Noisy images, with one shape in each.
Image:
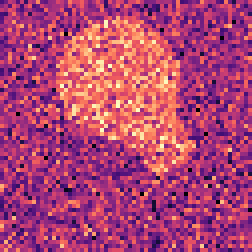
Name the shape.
light bulb
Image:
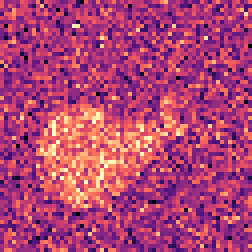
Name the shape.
pear
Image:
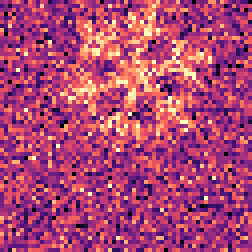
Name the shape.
snowflake
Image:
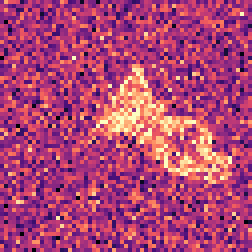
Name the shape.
chess bishop
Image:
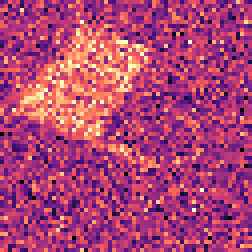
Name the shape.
flag
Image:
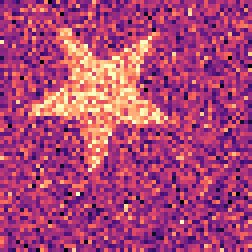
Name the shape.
star
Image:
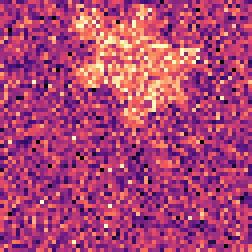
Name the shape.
turtle
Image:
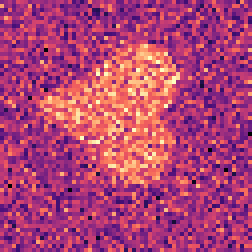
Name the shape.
heart
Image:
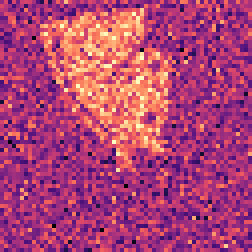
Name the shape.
chess knight
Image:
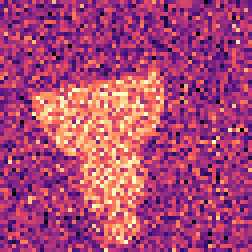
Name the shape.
chess pawn
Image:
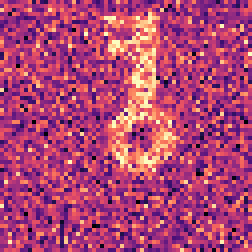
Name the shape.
key
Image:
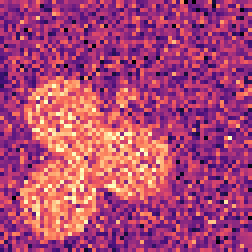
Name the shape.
club
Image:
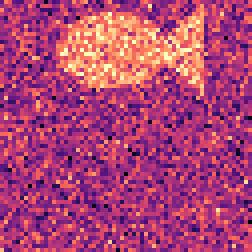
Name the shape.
fish
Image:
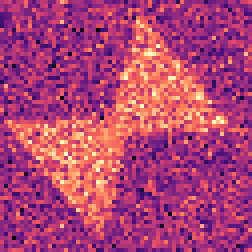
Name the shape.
bow tie
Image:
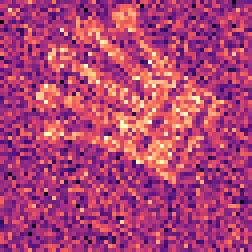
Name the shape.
chess queen
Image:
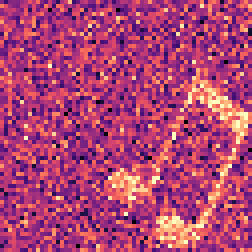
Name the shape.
pair of musical notes
